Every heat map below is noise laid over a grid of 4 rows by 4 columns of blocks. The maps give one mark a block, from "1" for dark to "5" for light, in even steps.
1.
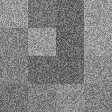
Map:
5 2 1 5
3 5 1 5
3 1 1 4
2 3 4 3
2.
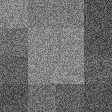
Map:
5 4 4 1
3 5 5 1
2 5 5 2
1 3 2 1
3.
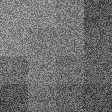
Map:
5 5 4 1
5 4 4 2
3 4 3 2
1 3 2 1
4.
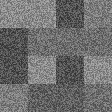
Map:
5 5 1 4
1 3 3 3
1 5 1 5
4 2 2 3
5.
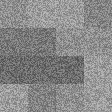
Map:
4 5 5 3
2 2 4 4
1 1 1 5
5 3 4 5
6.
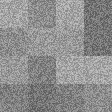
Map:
5 3 5 1
3 4 4 1
4 2 5 5
2 1 2 3
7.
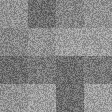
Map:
4 1 3 4
3 4 5 5
1 2 1 2
4 5 1 5
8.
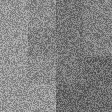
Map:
5 4 2 3
5 3 2 3
5 4 2 1
5 5 1 1
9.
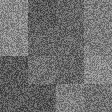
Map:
5 1 2 4
5 2 2 4
1 3 2 5
1 1 4 3
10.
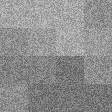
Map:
5 5 5 3
3 4 5 4
2 2 1 3
3 1 1 1
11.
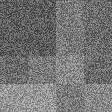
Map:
1 1 3 2
1 1 3 2
2 3 4 2
5 5 3 4
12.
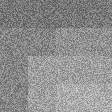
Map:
1 1 1 1
2 2 3 3
2 4 4 4
2 4 5 5
